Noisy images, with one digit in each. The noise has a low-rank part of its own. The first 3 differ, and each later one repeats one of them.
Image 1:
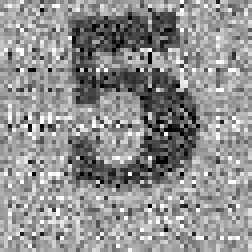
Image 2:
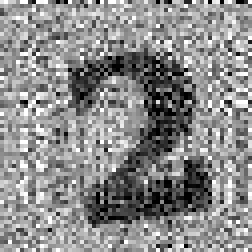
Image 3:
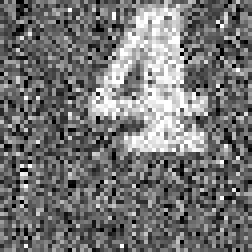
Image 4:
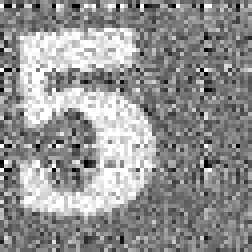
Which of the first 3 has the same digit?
1
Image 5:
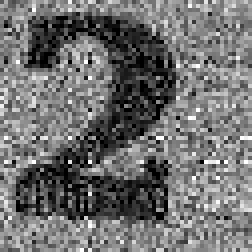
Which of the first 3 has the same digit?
2
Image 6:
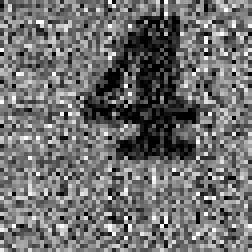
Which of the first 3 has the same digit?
3
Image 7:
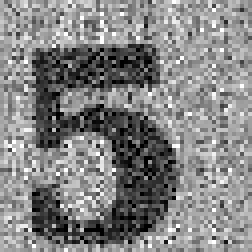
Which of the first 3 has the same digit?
1
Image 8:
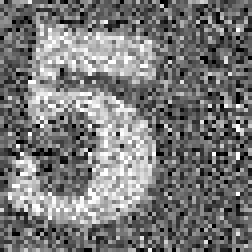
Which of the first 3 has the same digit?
1
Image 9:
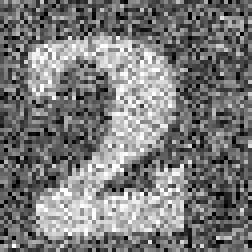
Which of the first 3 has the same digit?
2
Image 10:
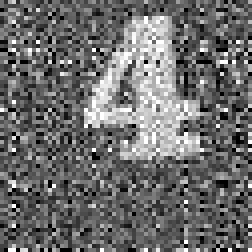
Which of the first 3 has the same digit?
3
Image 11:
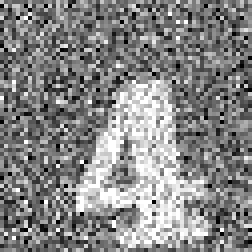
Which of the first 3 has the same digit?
3
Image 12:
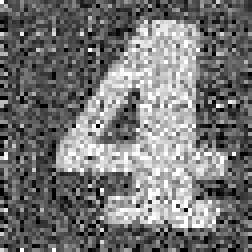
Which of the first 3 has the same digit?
3
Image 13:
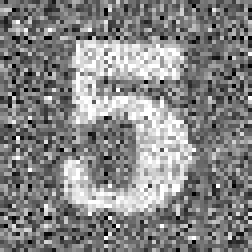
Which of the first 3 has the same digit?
1
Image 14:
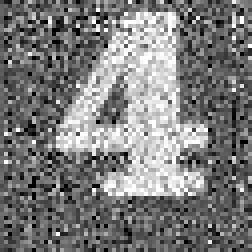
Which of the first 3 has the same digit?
3
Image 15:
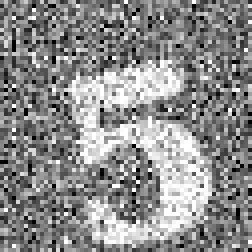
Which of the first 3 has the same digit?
1
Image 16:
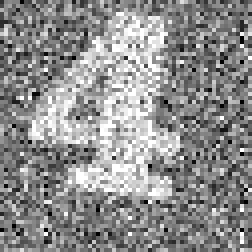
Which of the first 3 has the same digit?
3
